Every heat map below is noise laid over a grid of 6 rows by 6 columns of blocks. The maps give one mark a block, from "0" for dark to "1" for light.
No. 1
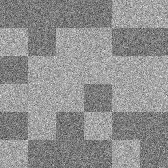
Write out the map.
0 0 0 0 1 1
1 0 1 1 0 0
0 1 1 1 1 1
1 1 1 0 1 1
0 1 0 1 0 0
1 0 0 0 1 0
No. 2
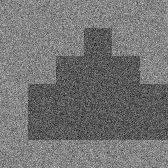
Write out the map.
1 1 1 1 1 1
1 1 1 0 1 1
1 1 0 0 0 1
1 0 0 0 0 0
1 0 0 0 0 0
1 1 1 1 1 1
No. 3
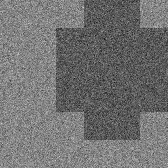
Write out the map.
1 1 1 0 0 1
1 1 0 0 0 0
1 1 0 0 0 0
1 1 0 0 0 0
1 1 1 0 0 1
1 1 1 1 1 1
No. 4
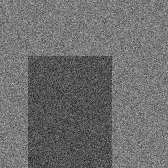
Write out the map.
1 1 1 1 1 1
1 1 1 1 1 1
1 0 0 0 1 1
1 0 0 0 1 1
1 0 0 0 1 1
1 0 0 0 1 1
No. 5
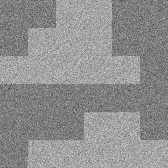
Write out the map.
0 0 1 1 0 0
0 1 1 1 0 0
1 1 1 1 1 0
0 0 0 0 0 0
0 0 0 1 1 0
0 1 1 1 1 1
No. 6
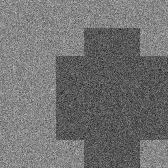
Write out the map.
1 1 1 1 1 1
1 1 1 0 0 1
1 1 0 0 0 0
1 1 0 0 0 0
1 1 0 0 0 0
1 1 1 0 0 1
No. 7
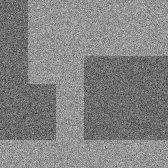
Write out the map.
0 1 1 1 1 1
0 1 1 1 1 1
0 1 1 0 0 0
0 0 1 0 0 0
0 0 1 0 0 0
1 1 1 1 1 1
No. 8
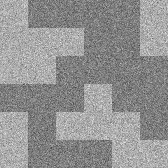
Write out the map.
1 0 0 0 0 1
1 1 1 0 0 1
1 1 0 0 0 0
0 0 0 1 0 0
1 0 1 1 1 0
1 0 0 0 1 1
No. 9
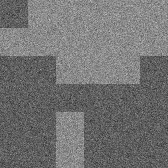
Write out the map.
0 1 1 1 1 1
1 1 1 1 1 1
0 0 1 1 1 0
0 0 0 0 0 0
0 0 1 0 0 0
0 0 1 0 0 0
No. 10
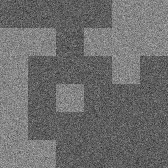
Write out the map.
0 0 0 0 1 1
1 1 0 1 1 1
1 0 0 0 1 0
1 0 1 0 0 0
1 0 0 0 0 0
1 1 0 0 0 0
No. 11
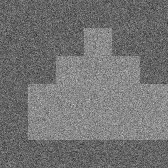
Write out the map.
0 0 0 0 0 0
0 0 0 1 0 0
0 0 1 1 1 0
0 1 1 1 1 1
0 1 1 1 1 1
0 0 0 0 0 0
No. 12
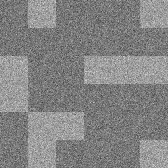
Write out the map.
0 1 0 0 0 1
0 0 0 0 0 0
1 0 0 1 1 1
1 0 0 0 0 0
0 1 1 0 0 0
0 1 0 0 0 1
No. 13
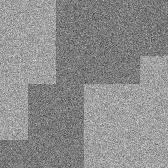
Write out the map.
1 1 0 0 0 0
1 1 0 0 0 0
1 1 0 0 0 1
1 0 0 1 1 1
1 0 0 1 1 1
0 0 0 1 1 1
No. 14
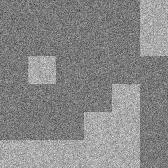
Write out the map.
0 0 0 0 0 1
0 0 0 0 0 1
0 1 0 0 0 0
0 0 0 0 1 0
0 0 0 1 1 0
1 1 1 1 1 0
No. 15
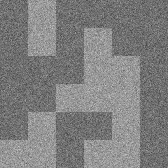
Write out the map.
0 1 0 0 0 0
0 1 0 1 0 0
0 0 0 1 1 0
0 0 1 1 1 0
0 1 0 0 1 0
1 1 0 1 1 0
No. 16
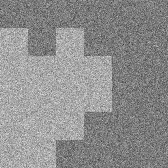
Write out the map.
0 0 0 0 0 0
1 0 1 0 0 0
1 1 1 1 0 0
1 1 1 1 0 0
1 1 1 0 0 0
1 1 0 0 0 0
